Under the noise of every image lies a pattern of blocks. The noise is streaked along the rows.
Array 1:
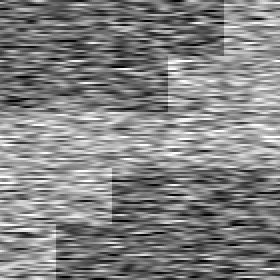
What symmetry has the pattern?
the same after a half turn
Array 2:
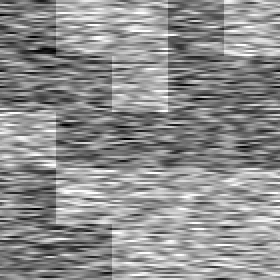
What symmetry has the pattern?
no symmetry
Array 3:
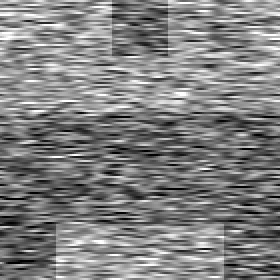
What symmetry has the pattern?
left and right mirror each other
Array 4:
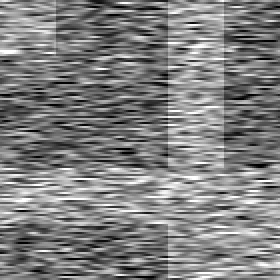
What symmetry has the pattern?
mirrored about the diagonal from the top left
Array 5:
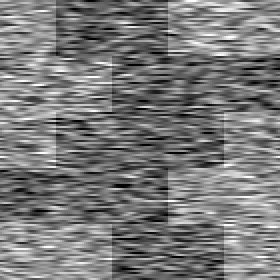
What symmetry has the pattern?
the same after a half turn
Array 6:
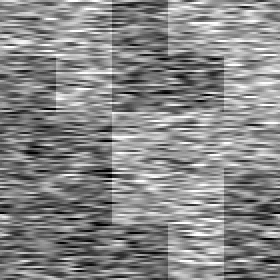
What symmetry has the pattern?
no symmetry
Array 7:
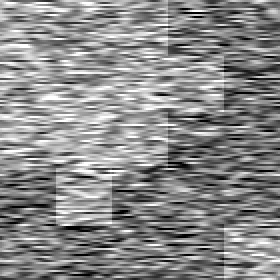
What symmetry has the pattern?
mirrored about the diagonal from the top left
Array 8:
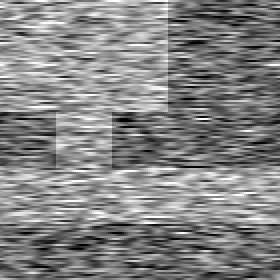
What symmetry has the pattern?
no symmetry
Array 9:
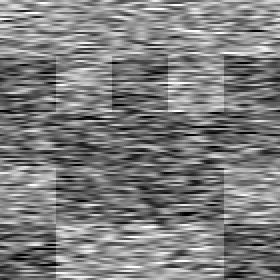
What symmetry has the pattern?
left and right mirror each other
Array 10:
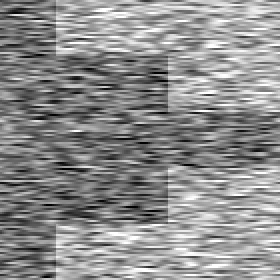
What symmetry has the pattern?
top and bottom mirror each other
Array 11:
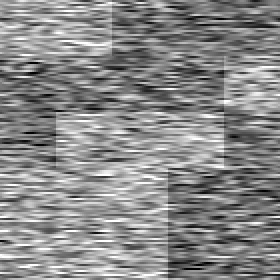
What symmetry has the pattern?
no symmetry
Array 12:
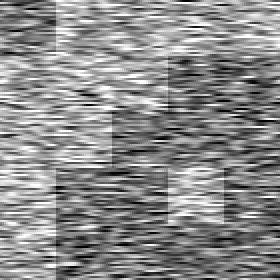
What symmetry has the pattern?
mirrored about the diagonal from the top left
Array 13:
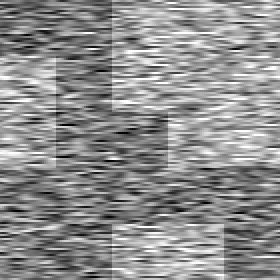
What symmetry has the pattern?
mirrored about the diagonal from the bottom left
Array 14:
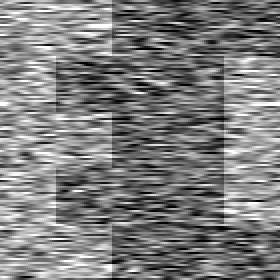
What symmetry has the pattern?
top and bottom mirror each other
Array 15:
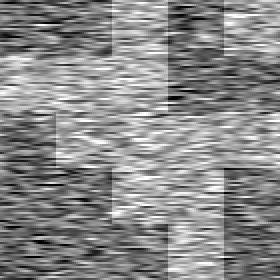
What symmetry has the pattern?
mirrored about the diagonal from the bottom left
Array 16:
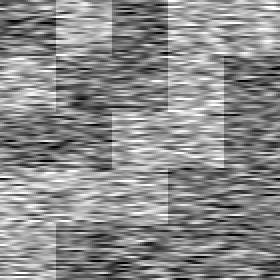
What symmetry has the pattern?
mirrored about the diagonal from the top left
